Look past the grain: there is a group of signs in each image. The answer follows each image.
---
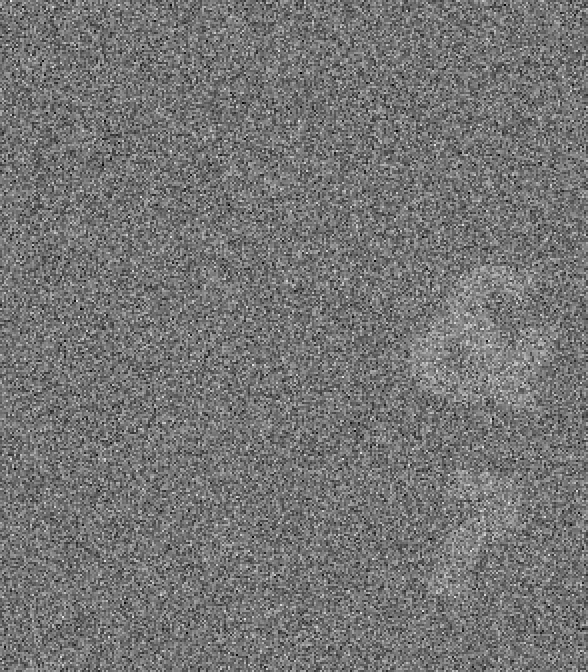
middle right: ampersand; bottom right: question mark
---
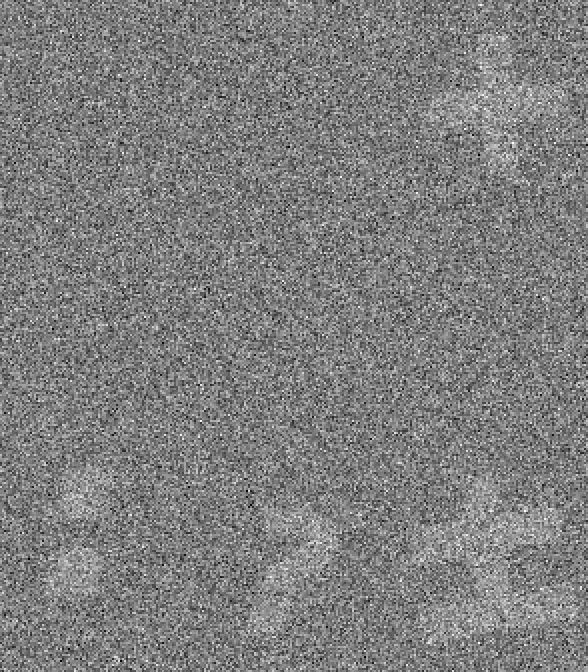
top right: plus sign; bottom left: colon; bottom middle: question mark; bottom right: plus-minus sign
